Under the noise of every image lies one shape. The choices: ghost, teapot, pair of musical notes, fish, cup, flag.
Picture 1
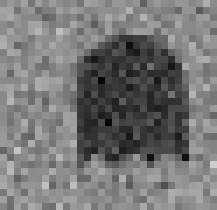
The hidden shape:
ghost
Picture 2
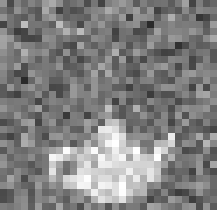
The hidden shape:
teapot
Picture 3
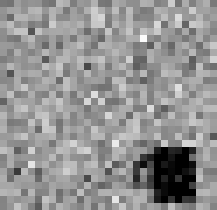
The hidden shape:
cup
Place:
bottom right
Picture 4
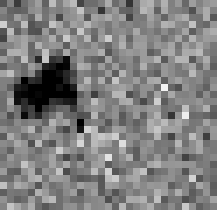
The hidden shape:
flag
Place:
middle left
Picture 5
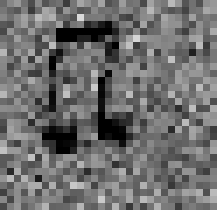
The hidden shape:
pair of musical notes
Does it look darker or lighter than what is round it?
darker
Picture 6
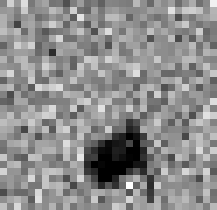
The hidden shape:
flag
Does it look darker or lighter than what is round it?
darker
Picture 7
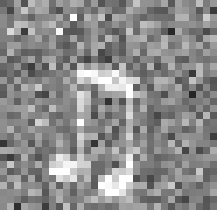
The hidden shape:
pair of musical notes
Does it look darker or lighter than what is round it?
lighter
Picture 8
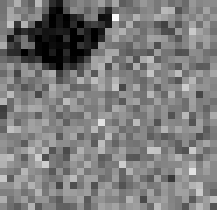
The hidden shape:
teapot
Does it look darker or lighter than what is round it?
darker
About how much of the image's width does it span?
half
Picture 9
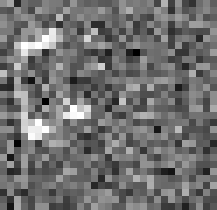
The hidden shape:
pair of musical notes
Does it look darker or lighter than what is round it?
lighter
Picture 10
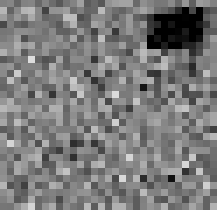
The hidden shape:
flag
